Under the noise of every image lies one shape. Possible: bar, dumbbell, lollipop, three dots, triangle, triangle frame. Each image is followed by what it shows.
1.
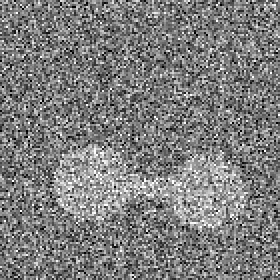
dumbbell
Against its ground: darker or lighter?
lighter
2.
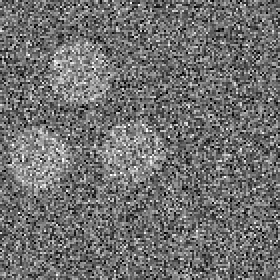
three dots
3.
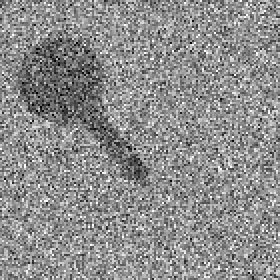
lollipop
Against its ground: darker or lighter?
darker
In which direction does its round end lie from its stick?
up and left
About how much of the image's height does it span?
half
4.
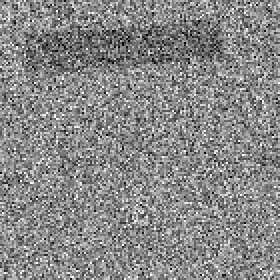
bar
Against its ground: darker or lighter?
darker
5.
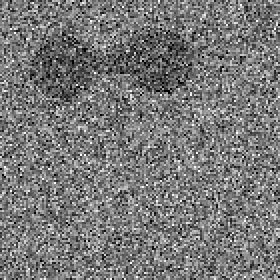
dumbbell
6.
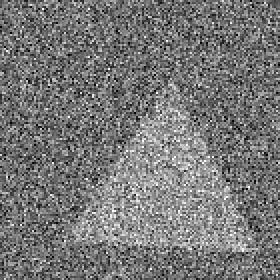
triangle
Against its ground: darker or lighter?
lighter
